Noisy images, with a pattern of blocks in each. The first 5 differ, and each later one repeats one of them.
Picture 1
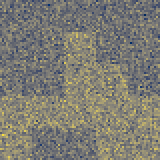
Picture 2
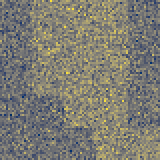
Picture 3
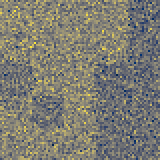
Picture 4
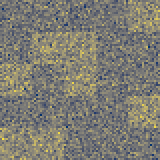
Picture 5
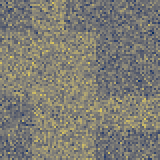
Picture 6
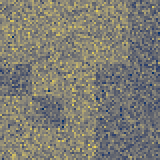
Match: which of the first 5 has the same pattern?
3
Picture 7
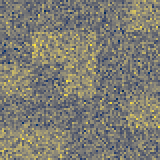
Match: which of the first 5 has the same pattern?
4
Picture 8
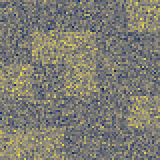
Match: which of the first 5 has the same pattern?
4
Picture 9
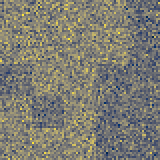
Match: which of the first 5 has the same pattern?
3
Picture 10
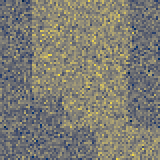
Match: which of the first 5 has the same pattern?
2
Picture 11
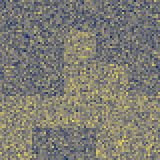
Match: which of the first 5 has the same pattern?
1
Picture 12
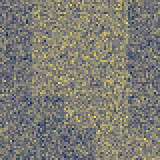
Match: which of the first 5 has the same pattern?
2
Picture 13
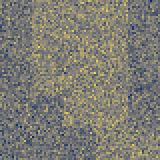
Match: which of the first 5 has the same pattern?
2
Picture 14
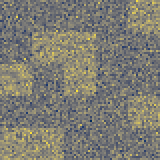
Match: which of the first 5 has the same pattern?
4
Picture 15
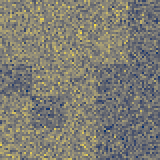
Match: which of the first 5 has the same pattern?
3
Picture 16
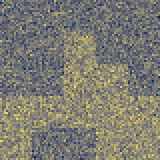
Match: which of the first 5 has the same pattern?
1
